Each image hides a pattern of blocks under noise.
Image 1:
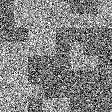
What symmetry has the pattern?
no symmetry
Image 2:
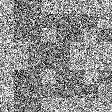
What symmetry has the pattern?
top and bottom mirror each other
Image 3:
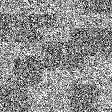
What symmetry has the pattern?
no symmetry
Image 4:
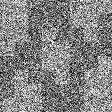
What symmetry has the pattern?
the same after a half turn
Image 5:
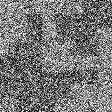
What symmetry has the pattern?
mirrored about the diagonal from the bottom left
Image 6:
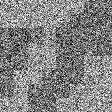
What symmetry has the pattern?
no symmetry
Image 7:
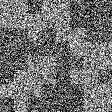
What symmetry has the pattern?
mirrored about the diagonal from the bottom left
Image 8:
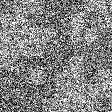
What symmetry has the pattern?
mirrored about the diagonal from the bottom left
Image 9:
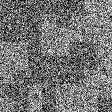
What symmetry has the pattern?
no symmetry
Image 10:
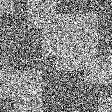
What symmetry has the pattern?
mirrored about the diagonal from the bottom left
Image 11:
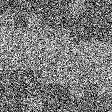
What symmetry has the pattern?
the same after a half turn
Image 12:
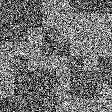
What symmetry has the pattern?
no symmetry
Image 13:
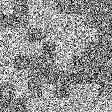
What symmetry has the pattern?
no symmetry
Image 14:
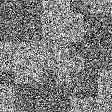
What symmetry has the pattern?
mirrored about the diagonal from the top left
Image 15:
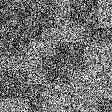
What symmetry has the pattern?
mirrored about the diagonal from the top left
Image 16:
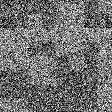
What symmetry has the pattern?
no symmetry
